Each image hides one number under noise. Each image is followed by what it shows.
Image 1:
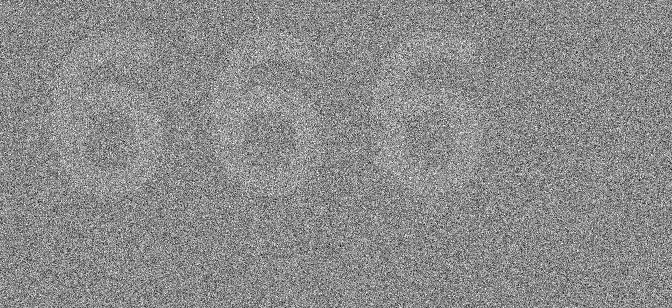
666
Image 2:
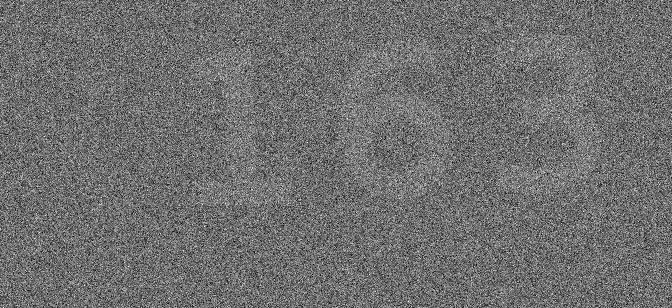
163
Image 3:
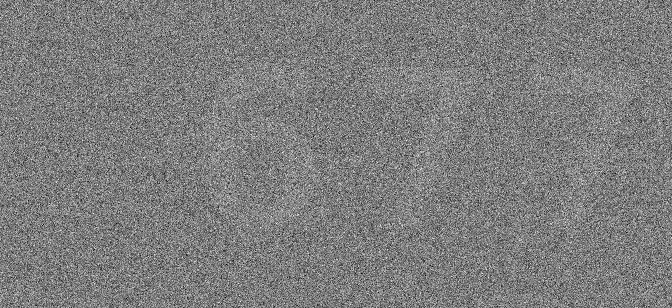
677
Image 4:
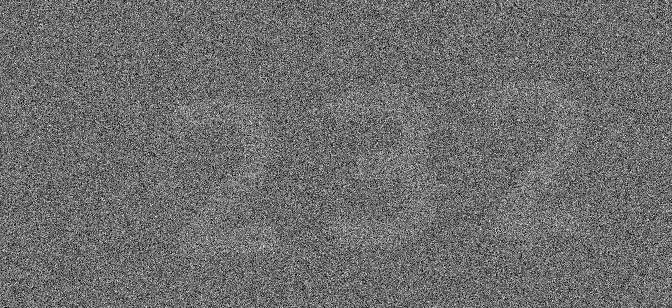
232
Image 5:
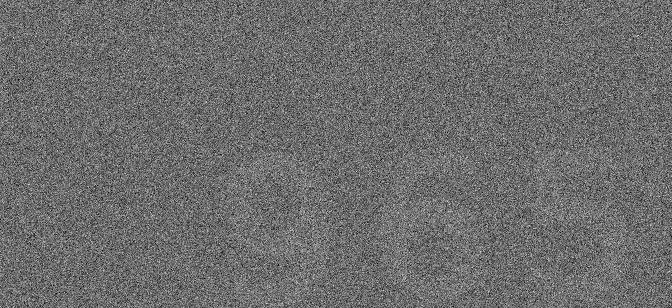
965
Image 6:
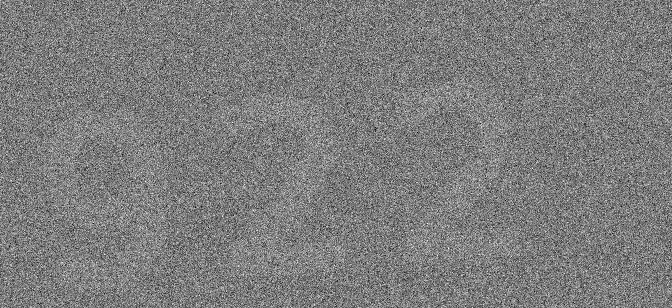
922
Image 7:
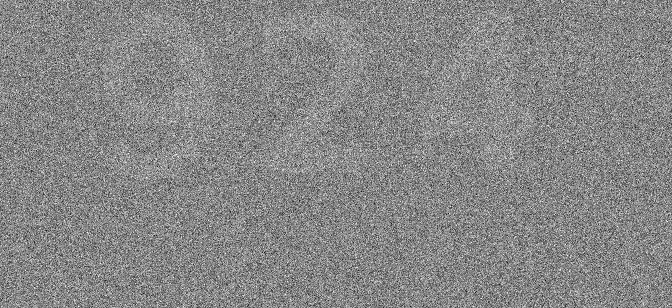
924
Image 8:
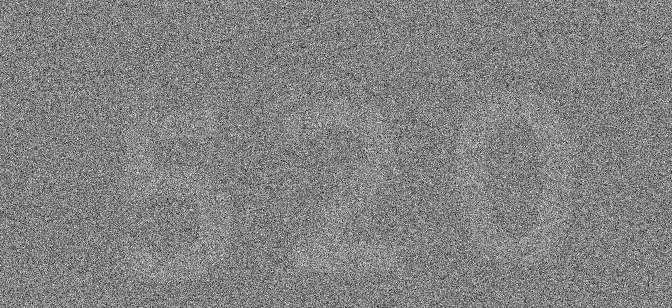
520
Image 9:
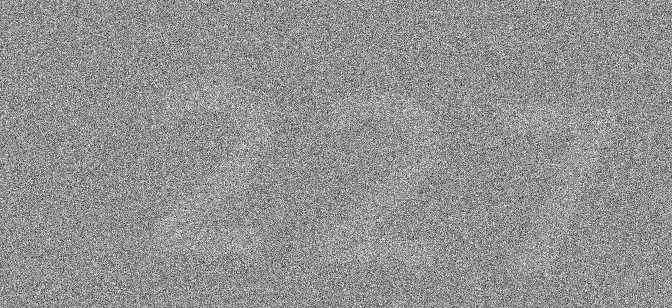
227
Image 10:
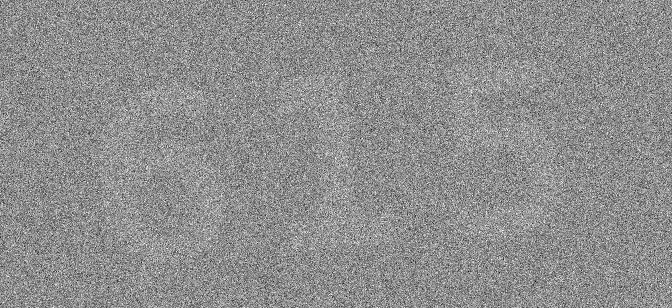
615
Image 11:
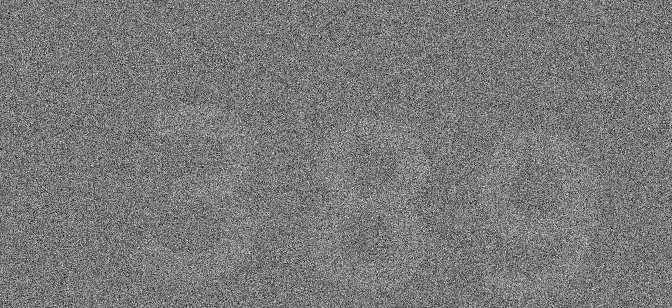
389
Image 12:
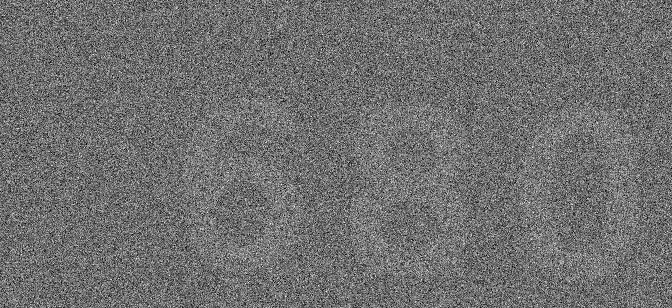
680
